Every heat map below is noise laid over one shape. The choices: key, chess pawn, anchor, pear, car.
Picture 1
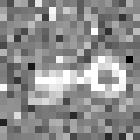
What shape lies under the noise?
key
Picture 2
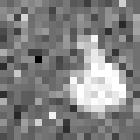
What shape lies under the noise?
pear
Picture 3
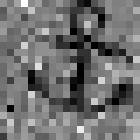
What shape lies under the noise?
anchor
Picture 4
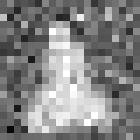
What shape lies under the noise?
chess pawn
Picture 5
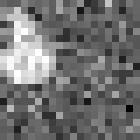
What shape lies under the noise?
pear
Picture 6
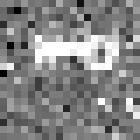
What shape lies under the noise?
key
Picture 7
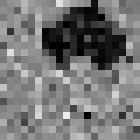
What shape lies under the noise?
car
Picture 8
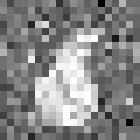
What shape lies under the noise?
pear
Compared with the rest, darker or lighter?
lighter
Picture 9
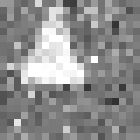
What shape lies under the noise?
chess pawn
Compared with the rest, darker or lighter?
lighter
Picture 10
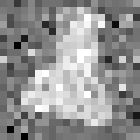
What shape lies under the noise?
chess pawn
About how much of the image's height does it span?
nearly all
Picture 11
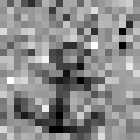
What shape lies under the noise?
anchor
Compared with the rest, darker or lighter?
darker
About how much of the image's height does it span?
two thirds
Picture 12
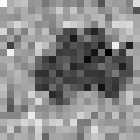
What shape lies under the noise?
car
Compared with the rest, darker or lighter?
darker
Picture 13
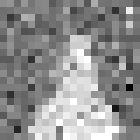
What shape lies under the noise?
chess pawn
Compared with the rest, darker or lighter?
lighter
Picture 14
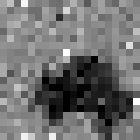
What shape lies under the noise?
car
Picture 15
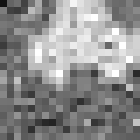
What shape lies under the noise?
car
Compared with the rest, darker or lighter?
lighter
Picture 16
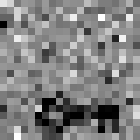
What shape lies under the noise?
key
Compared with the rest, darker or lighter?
darker
